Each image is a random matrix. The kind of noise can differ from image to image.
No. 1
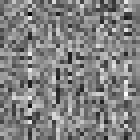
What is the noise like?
columns of uneven size
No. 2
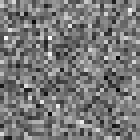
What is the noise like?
independent entries
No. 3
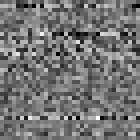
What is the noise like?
rows of uneven size
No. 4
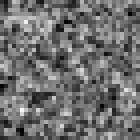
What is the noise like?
blotchy
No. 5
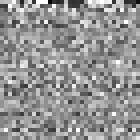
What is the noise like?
rows of uneven size
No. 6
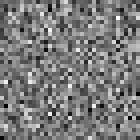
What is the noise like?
low rank plus noise
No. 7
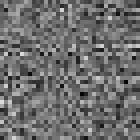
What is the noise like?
low rank plus noise
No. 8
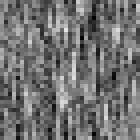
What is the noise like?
streaked along the columns
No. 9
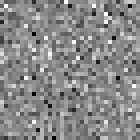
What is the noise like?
heavy tails
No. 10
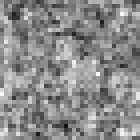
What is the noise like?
blotchy
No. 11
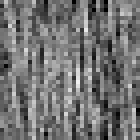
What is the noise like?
streaked along the columns
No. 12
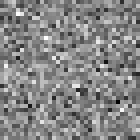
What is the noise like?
independent entries
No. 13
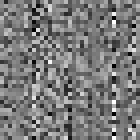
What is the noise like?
columns of uneven size
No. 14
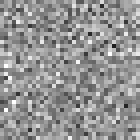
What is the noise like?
independent entries
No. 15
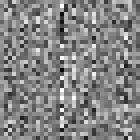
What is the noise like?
columns of uneven size
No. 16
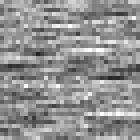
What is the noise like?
streaked along the rows
